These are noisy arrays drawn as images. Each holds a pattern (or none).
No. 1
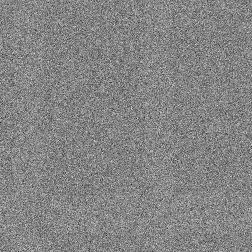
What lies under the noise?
bands of rows crossing bands of columns
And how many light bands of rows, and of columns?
1 and 2
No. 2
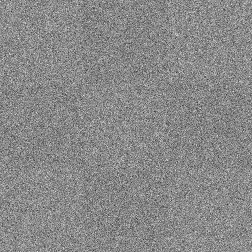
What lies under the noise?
a checkerboard
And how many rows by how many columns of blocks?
3 by 3
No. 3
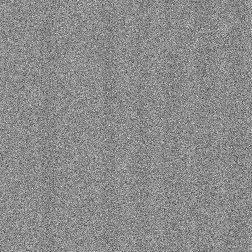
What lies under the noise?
bands of columns
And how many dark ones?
6
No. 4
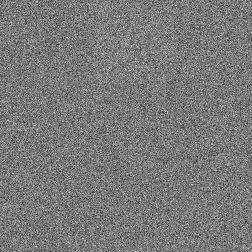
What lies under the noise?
one block
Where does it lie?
top middle
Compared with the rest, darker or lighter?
lighter
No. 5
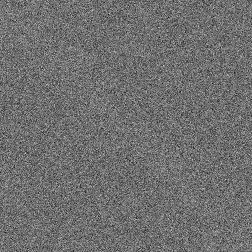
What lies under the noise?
blocks along the diagonal
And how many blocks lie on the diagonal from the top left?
7
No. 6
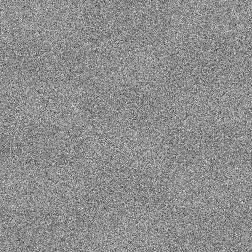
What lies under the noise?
a checkerboard
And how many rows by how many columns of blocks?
6 by 3
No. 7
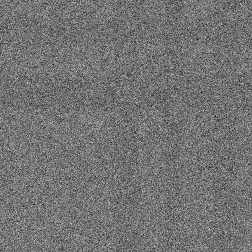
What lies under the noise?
bands of rows crossing bands of columns
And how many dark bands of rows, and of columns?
2 and 3
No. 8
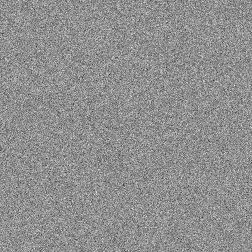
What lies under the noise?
only noise
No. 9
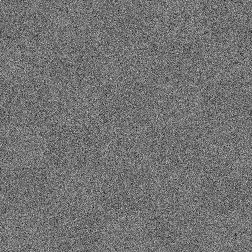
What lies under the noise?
a checkerboard
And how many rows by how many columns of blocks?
6 by 5
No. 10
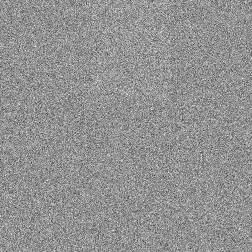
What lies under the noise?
one block
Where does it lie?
top middle
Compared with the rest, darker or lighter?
lighter
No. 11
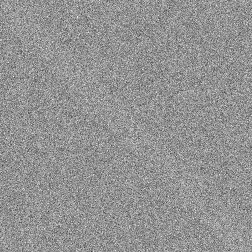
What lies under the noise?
a diagonal band
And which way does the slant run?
top left to bottom right
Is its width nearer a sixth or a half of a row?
a sixth
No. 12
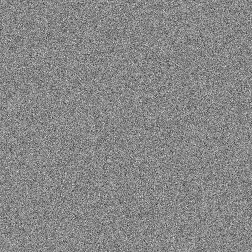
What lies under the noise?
only noise
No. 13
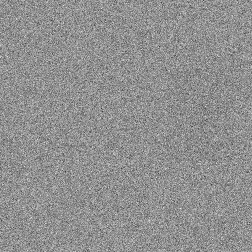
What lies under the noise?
one block
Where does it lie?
middle right
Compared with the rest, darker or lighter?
darker
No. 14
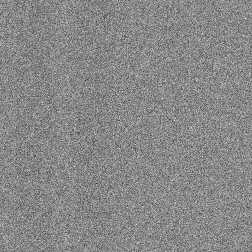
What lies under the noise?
bands of columns
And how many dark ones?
2
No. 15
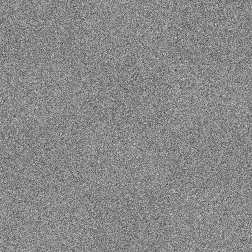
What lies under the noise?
a checkerboard
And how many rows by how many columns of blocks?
4 by 3
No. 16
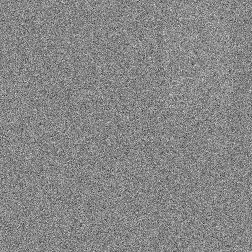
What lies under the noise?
one block
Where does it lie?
top right
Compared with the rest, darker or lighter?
lighter
